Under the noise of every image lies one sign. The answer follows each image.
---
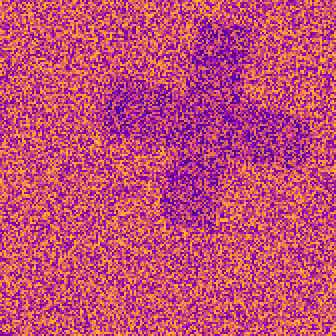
plus sign
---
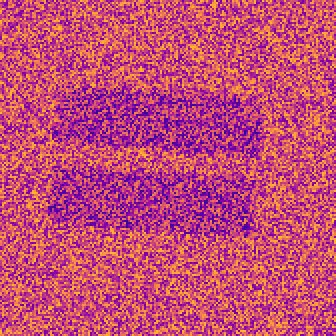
equals sign
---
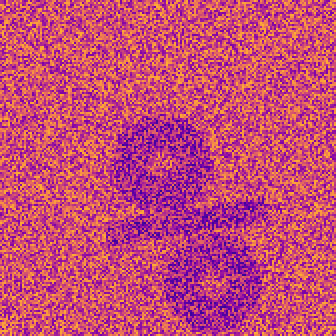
percent sign
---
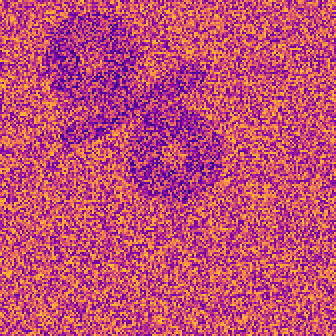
percent sign
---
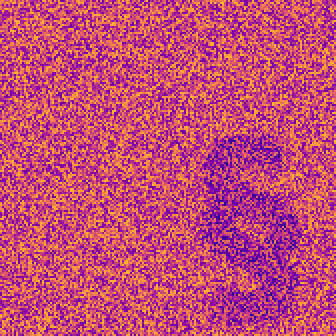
section sign
